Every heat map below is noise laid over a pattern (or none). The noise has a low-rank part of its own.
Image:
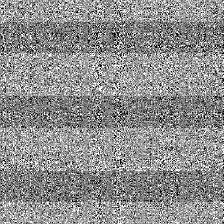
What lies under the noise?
horizontal stripes
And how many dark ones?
3
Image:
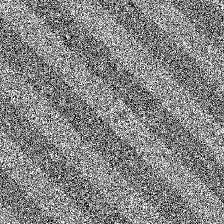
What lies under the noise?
diagonal stripes
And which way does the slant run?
top left to bottom right
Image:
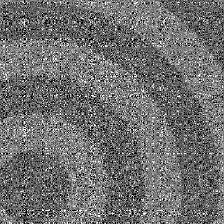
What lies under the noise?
rings round one point
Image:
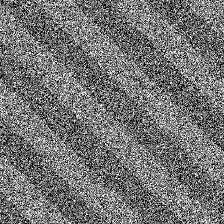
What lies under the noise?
diagonal stripes
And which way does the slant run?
top left to bottom right
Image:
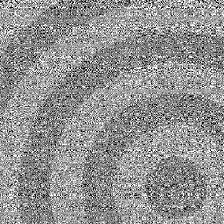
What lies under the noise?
rings round one point
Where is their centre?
bottom right
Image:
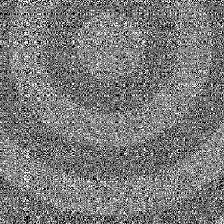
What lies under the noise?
rings round one point
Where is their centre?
top middle
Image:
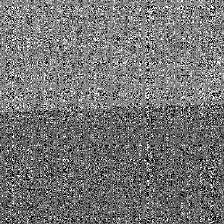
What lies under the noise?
a sharp edge
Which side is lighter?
top
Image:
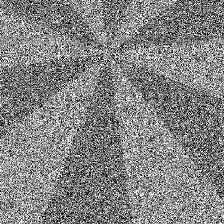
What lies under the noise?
spokes from one point
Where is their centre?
top middle
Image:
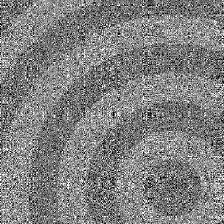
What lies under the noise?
rings round one point
